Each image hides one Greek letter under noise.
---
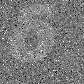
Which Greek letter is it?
delta
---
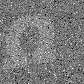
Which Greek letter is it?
omega
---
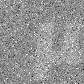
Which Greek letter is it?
mu
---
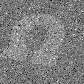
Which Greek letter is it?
omega
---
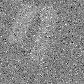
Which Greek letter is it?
eta
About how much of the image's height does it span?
two thirds
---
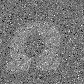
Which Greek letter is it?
omega
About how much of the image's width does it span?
two thirds
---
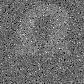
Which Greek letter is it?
omega
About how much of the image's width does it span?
two thirds
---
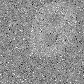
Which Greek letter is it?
theta
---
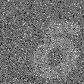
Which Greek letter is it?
delta
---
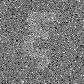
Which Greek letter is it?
xi
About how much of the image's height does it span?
two thirds
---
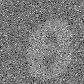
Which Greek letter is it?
theta
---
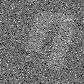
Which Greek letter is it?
eta
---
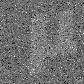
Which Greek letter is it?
mu
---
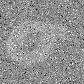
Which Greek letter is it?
sigma
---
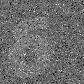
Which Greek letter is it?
delta
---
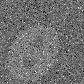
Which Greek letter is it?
theta
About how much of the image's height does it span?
two thirds
